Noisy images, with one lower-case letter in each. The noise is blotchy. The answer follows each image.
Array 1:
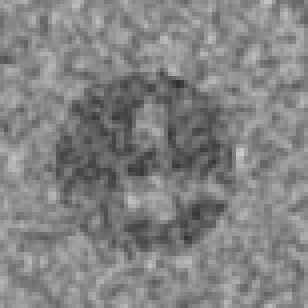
e
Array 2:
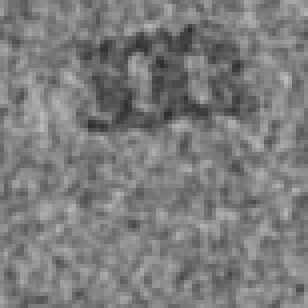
m
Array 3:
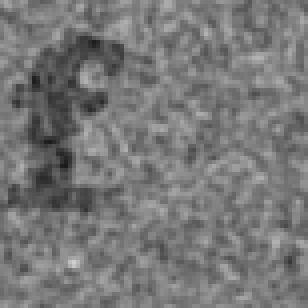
f
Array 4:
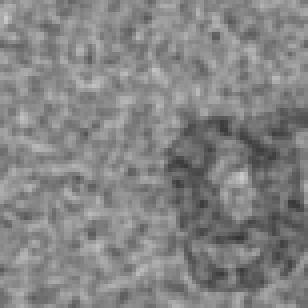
g
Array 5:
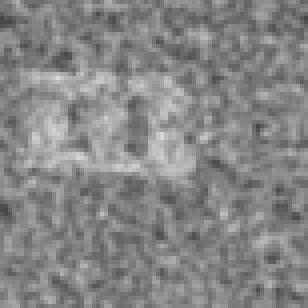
m
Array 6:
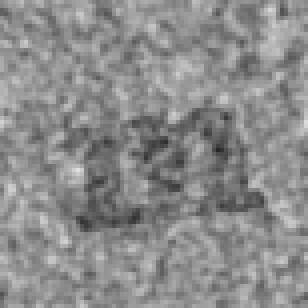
m
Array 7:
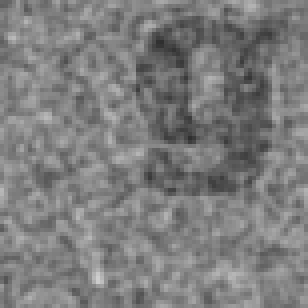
g
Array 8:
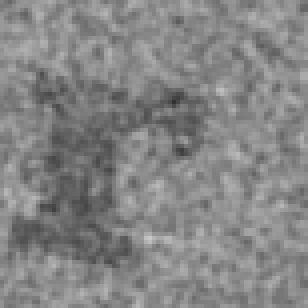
r
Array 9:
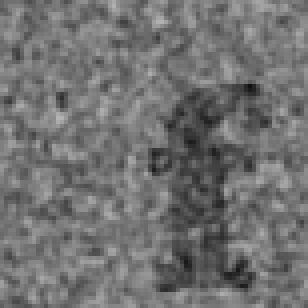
f
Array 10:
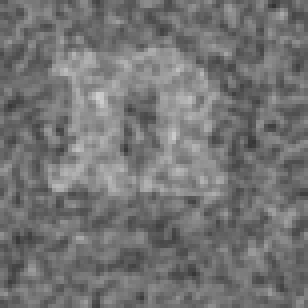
n
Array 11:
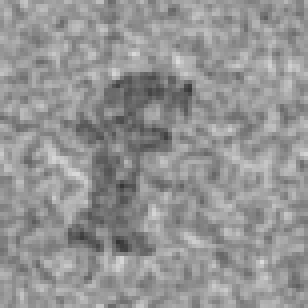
f
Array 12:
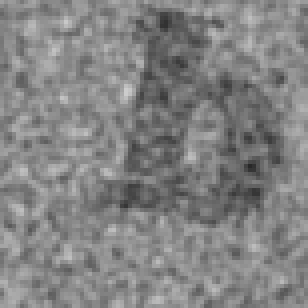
b
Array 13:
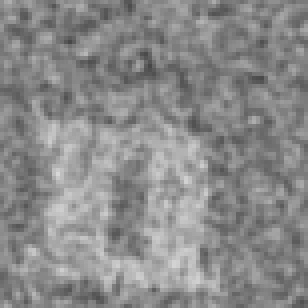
n
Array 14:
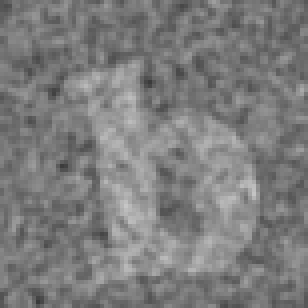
b
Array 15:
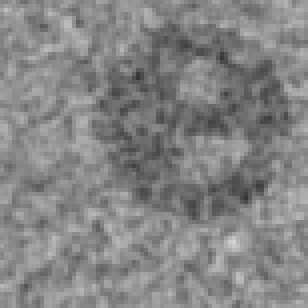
e
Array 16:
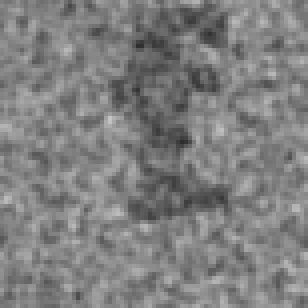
f
